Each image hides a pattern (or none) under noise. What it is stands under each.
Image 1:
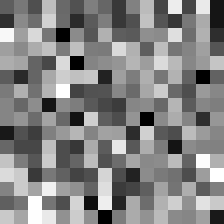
only noise
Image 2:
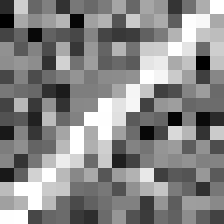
a diagonal band
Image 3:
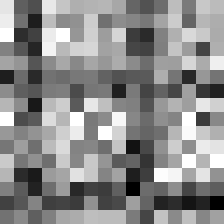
bands of rows crossing bands of columns
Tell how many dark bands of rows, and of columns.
2 and 2
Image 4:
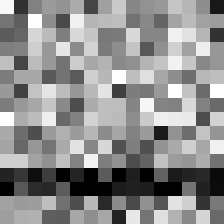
one band of rows
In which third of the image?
bottom
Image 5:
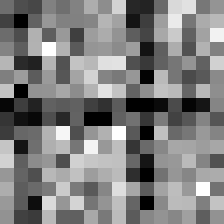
bands of rows crossing bands of columns
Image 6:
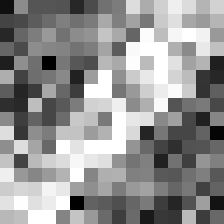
a diagonal band
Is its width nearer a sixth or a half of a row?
a half
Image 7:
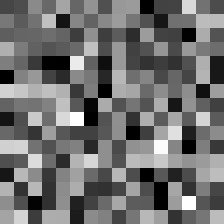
only noise
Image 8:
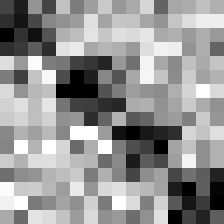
blocks along the diagonal
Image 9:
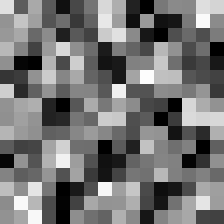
a checkerboard
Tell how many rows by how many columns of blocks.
5 by 5
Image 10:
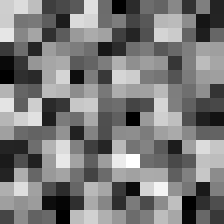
a checkerboard
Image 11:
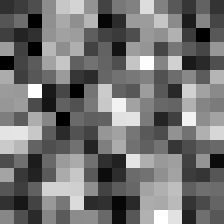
a checkerboard
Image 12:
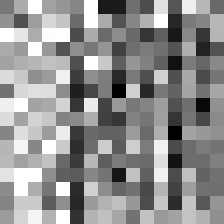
bands of columns
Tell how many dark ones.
5
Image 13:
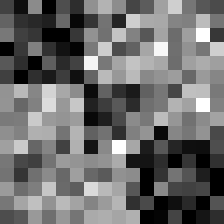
blocks along the diagonal
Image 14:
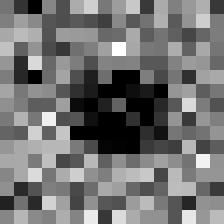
one block
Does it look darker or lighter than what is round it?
darker
